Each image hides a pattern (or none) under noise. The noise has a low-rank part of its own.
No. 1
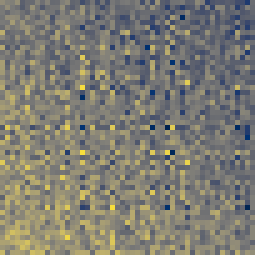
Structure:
a smooth slope
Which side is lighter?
bottom left
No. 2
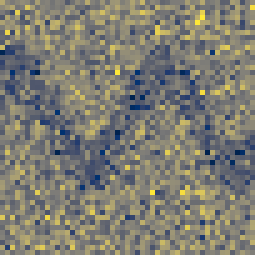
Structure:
a wavy band
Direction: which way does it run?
left to right
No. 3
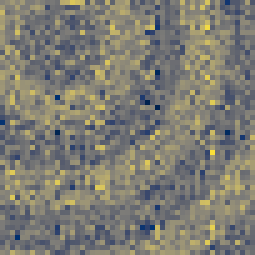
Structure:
rings round one point
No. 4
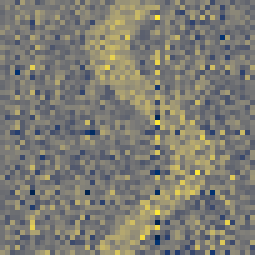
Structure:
a wavy band
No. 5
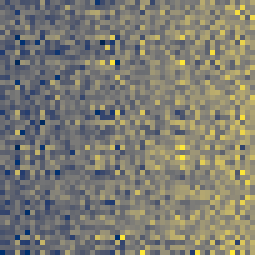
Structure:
a smooth slope
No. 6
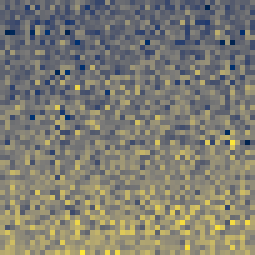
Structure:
a smooth slope
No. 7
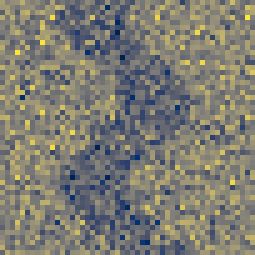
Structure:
a wavy band
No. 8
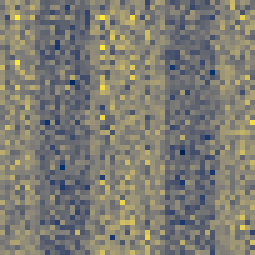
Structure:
vertical stripes
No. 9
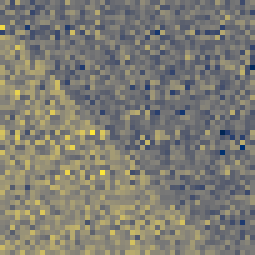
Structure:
a sharp edge
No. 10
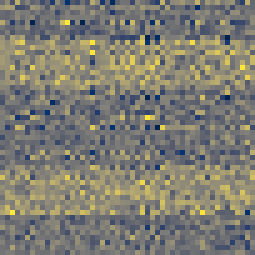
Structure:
horizontal stripes
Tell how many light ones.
2
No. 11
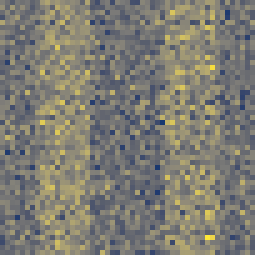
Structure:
vertical stripes
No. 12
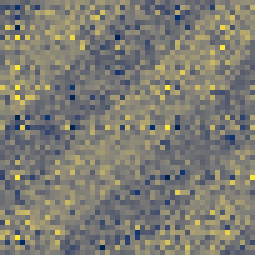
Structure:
diagonal stripes
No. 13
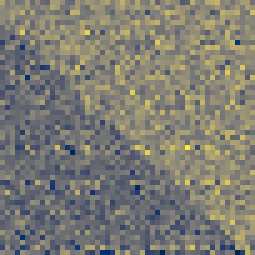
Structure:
a sharp edge
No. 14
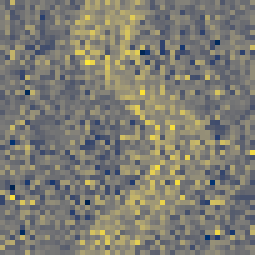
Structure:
a wavy band
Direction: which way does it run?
top to bottom
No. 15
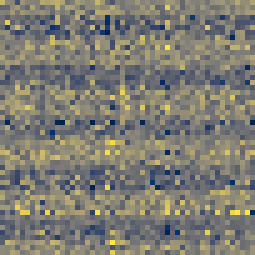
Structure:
horizontal stripes
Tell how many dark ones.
5
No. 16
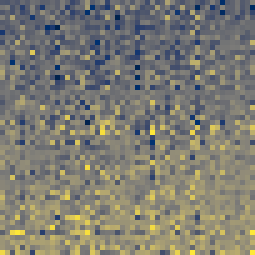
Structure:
a smooth slope
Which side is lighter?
bottom
